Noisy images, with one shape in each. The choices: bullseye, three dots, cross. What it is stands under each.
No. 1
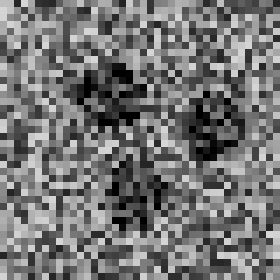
dark three dots
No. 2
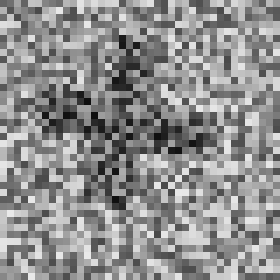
dark cross
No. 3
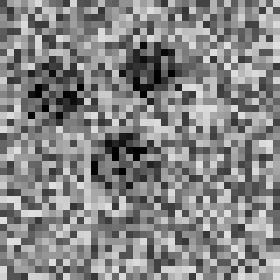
dark three dots
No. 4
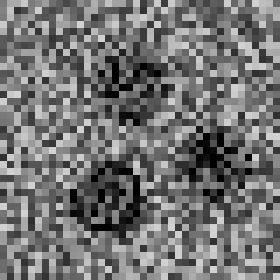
dark three dots
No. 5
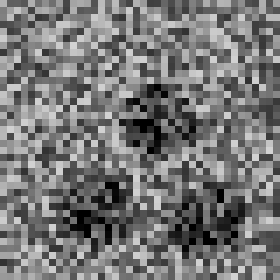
dark three dots
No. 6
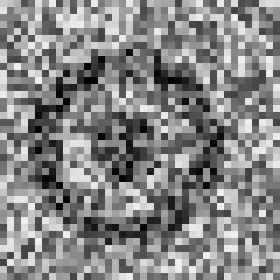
dark bullseye
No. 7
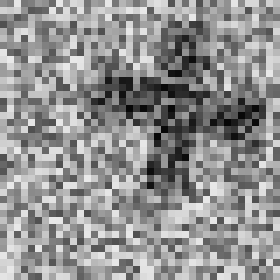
dark cross
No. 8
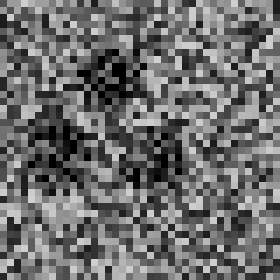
dark three dots
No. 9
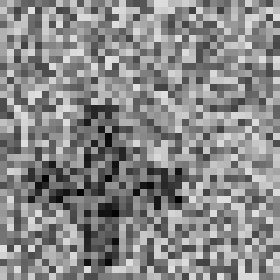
dark cross
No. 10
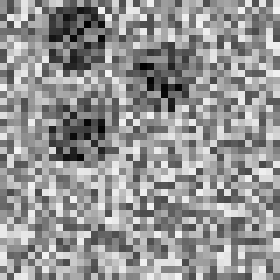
dark three dots
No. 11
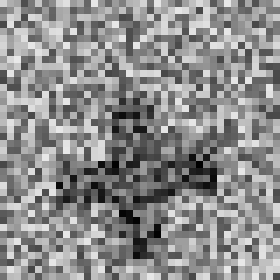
dark cross
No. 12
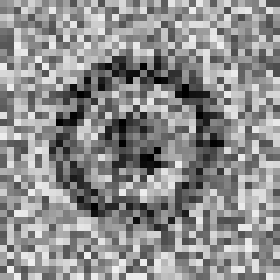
dark bullseye
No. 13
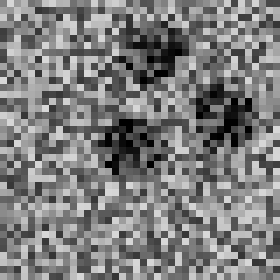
dark three dots
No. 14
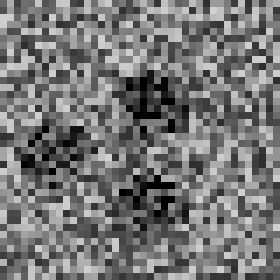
dark three dots
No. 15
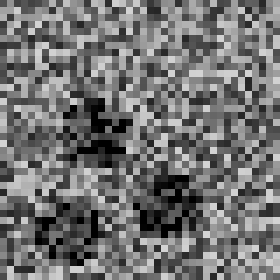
dark three dots
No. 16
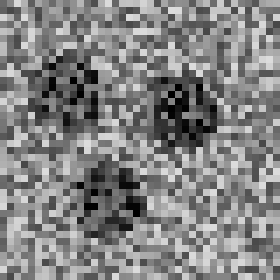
dark three dots
